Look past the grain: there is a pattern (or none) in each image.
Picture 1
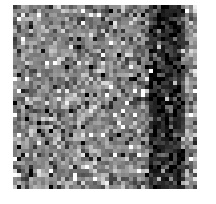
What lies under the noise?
one vertical stripe
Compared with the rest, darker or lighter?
darker
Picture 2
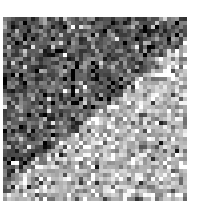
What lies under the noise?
a sharp edge
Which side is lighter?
bottom right
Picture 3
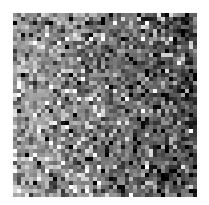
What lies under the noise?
a smooth slope
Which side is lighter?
left
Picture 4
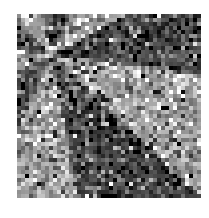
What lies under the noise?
spokes from one point
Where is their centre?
top left
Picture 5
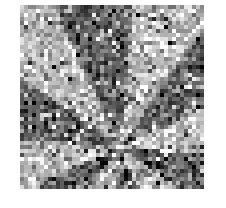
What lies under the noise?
spokes from one point
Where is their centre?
bottom middle
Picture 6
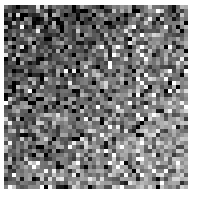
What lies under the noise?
a smooth slope
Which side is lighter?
bottom right
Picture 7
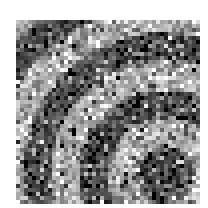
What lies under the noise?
rings round one point
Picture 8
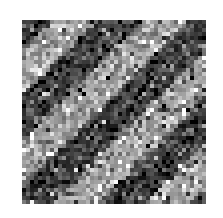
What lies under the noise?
diagonal stripes
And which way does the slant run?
bottom left to top right
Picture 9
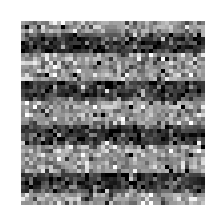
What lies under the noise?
horizontal stripes
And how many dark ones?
4
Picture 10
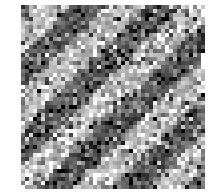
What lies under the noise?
diagonal stripes
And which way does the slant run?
bottom left to top right
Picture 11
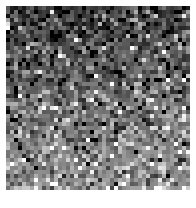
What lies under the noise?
a smooth slope
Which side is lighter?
bottom
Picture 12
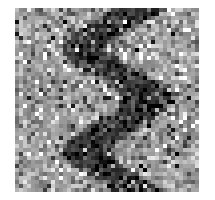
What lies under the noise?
a wavy band
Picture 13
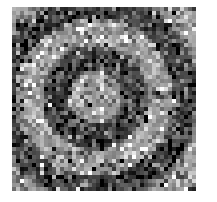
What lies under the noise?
rings round one point
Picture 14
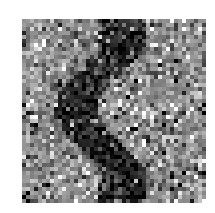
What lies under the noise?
a wavy band
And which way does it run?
top to bottom
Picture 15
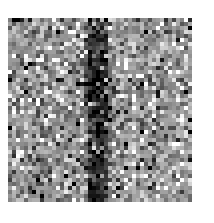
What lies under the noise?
one vertical stripe
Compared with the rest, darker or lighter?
darker
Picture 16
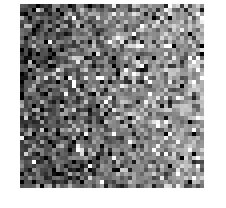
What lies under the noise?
a smooth slope
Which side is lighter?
right
